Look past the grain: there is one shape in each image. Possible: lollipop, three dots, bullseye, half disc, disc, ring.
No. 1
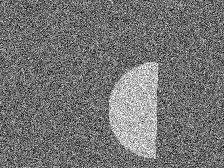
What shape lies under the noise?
half disc
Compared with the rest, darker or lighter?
lighter
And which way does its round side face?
left
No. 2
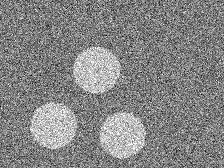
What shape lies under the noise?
three dots
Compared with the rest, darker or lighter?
lighter
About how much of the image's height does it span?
two thirds
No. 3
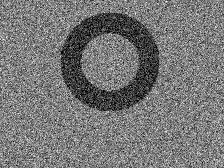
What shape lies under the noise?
ring
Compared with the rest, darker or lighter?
darker
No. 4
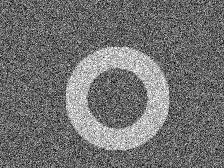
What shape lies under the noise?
ring
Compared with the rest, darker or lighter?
lighter
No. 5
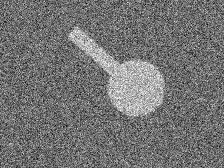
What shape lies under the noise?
lollipop
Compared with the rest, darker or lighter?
lighter
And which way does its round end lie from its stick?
down and right
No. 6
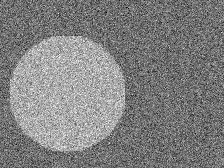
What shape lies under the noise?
disc
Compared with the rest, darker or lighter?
lighter
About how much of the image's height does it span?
two thirds
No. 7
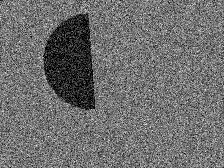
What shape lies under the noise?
half disc
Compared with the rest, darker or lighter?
darker
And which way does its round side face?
left
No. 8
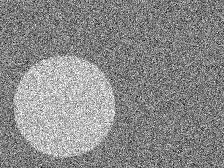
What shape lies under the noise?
disc
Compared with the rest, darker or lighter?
lighter
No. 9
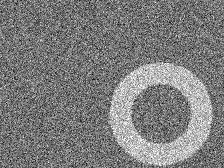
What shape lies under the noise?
ring
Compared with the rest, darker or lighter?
lighter
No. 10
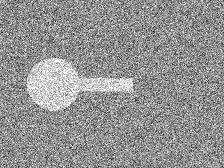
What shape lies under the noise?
lollipop
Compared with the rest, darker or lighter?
lighter
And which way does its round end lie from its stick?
left
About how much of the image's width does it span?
half
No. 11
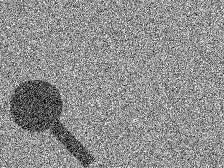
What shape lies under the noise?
lollipop
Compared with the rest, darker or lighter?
darker
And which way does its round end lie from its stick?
up and left
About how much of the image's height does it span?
half
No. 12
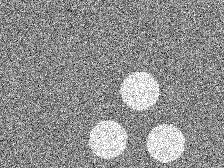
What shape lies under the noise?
three dots
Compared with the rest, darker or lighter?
lighter
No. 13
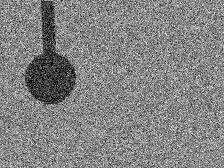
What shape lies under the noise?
lollipop
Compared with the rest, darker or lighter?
darker
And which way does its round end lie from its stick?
down
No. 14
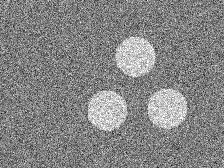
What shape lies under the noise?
three dots
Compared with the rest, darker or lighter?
lighter
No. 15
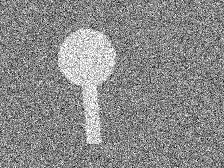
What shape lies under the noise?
lollipop
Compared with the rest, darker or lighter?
lighter
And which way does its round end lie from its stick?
up
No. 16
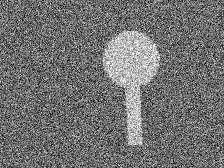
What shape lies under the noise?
lollipop
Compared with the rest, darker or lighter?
lighter
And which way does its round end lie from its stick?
up
